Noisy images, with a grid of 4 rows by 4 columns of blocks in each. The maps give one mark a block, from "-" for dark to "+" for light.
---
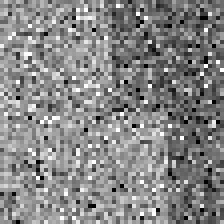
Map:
++--
++--
+++-
+++-
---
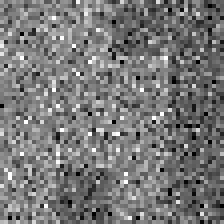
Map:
++--
+++-
+++-
+-+-
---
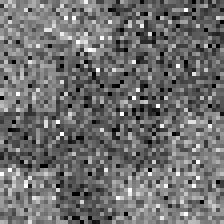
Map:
++--
+---
---+
+-++
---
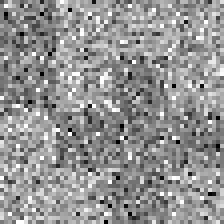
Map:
-+++
-+-+
+---
++-+
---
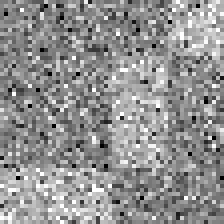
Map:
---+
--+-
--+-
++--
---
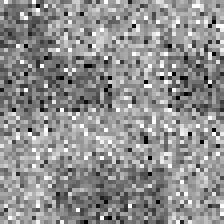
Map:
-+++
--+-
++++
+--+
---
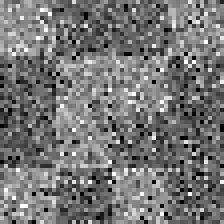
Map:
+--+
-++-
-+--
+-+-
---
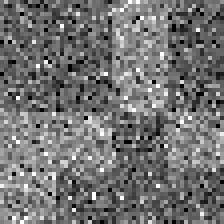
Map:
--+-
--+-
++-+
+---
